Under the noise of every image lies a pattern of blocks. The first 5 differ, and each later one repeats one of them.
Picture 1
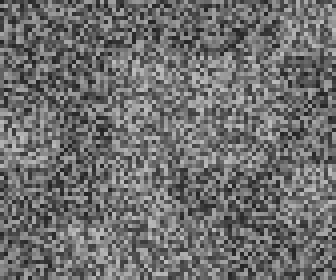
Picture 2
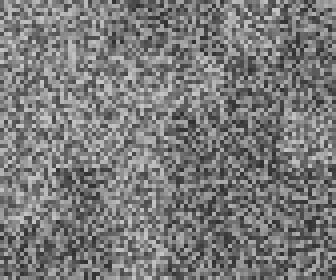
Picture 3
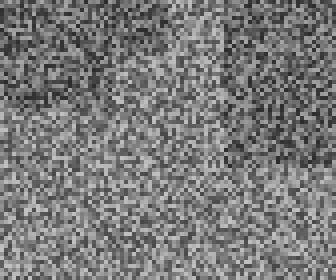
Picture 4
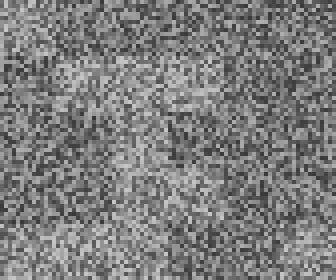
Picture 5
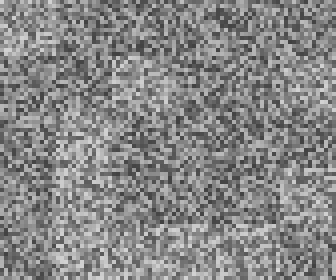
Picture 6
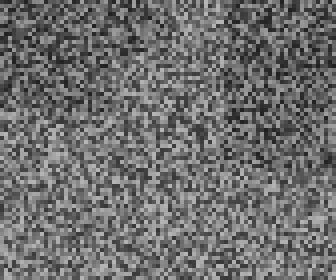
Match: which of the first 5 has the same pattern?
3
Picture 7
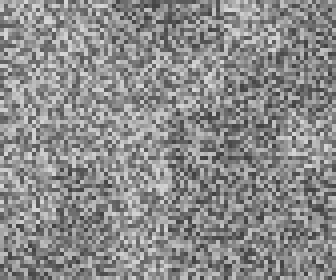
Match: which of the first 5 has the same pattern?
2
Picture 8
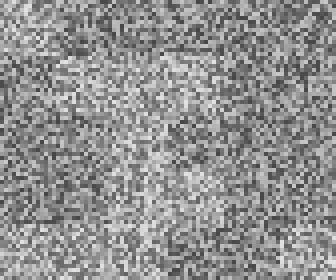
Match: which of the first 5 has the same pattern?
4
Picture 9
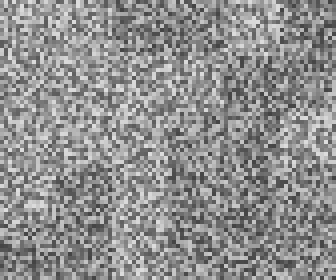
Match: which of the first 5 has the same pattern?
2
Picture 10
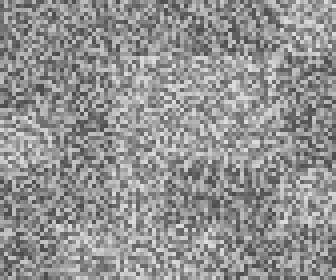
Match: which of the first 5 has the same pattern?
1
